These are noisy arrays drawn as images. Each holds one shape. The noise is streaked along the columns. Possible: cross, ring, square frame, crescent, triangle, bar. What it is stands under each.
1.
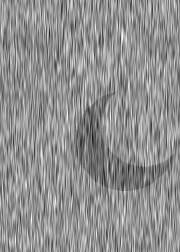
crescent
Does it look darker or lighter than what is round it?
darker
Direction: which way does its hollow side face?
up and right
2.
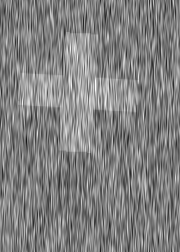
cross
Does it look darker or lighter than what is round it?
lighter
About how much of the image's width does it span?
two thirds
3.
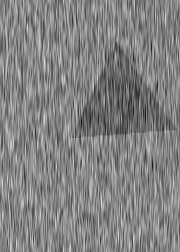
triangle
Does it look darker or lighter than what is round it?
darker
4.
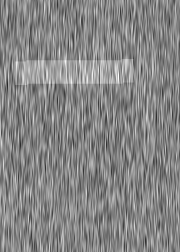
bar
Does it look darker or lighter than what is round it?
lighter
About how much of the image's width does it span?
two thirds
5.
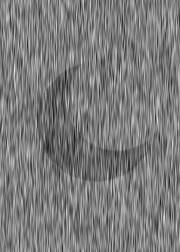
crescent
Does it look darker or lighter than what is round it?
darker
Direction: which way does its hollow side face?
up and right
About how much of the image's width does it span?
two thirds
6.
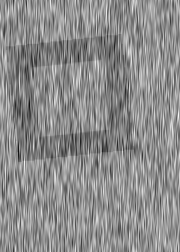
square frame
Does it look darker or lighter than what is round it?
darker
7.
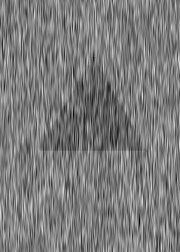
triangle
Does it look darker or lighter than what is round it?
darker
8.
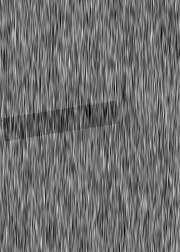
bar
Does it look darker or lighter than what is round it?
darker
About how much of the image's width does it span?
two thirds
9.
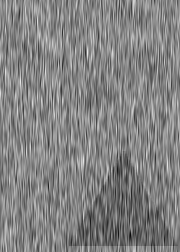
triangle
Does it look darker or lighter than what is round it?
darker
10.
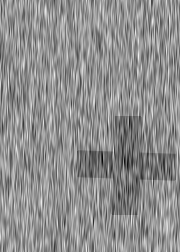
cross
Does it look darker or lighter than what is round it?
darker
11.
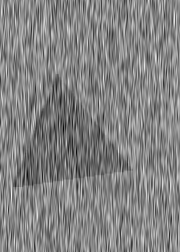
triangle
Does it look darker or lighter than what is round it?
darker
